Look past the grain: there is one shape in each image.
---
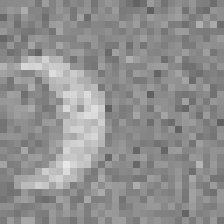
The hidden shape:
crescent
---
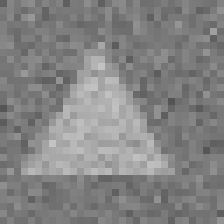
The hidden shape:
triangle
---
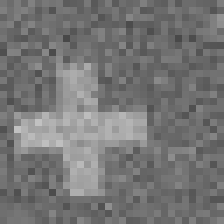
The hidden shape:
cross
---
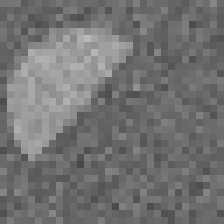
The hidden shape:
half disc
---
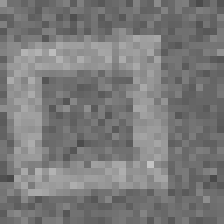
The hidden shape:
square frame
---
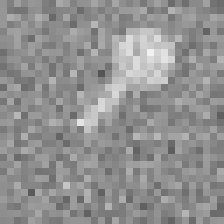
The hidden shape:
lollipop
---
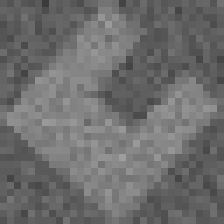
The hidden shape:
square with a notch
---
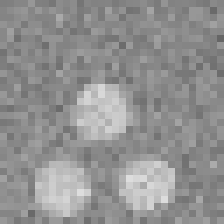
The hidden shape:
three dots
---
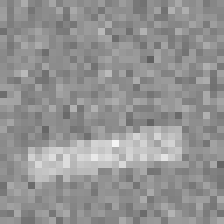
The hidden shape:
bar
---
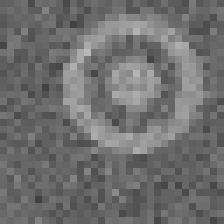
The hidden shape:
bullseye
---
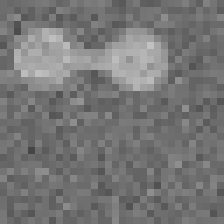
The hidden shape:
dumbbell
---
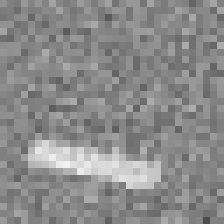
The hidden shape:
bar
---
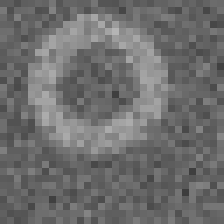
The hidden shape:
ring
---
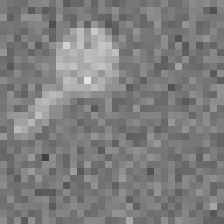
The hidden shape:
lollipop
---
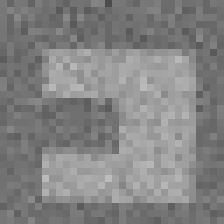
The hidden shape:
square with a notch
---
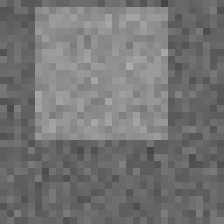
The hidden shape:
square
